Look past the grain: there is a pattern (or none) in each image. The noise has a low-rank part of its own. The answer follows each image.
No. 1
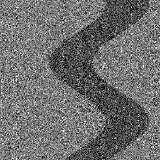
a wavy band
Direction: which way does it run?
top to bottom
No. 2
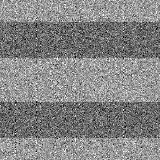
horizontal stripes
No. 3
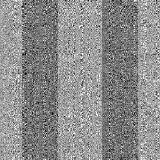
vertical stripes
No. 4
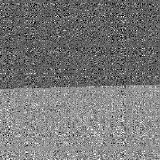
a sharp edge
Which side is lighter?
bottom
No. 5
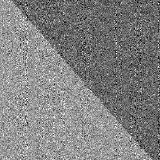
a sharp edge
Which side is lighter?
bottom left
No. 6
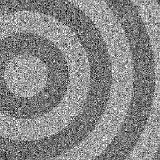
rings round one point
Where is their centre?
middle left
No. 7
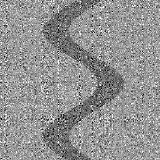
a wavy band
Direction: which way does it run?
top to bottom
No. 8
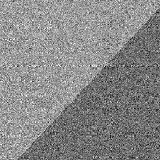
a sharp edge
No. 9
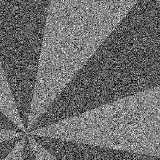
spokes from one point
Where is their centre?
bottom left
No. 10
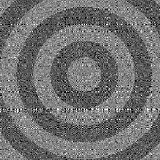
rings round one point
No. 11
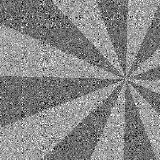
spokes from one point
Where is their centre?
middle right
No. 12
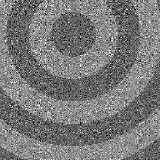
rings round one point
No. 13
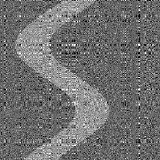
a wavy band
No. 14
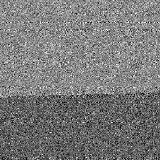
a sharp edge
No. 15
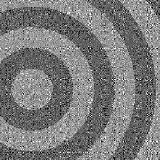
rings round one point
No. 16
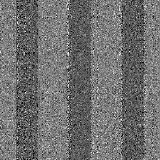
vertical stripes
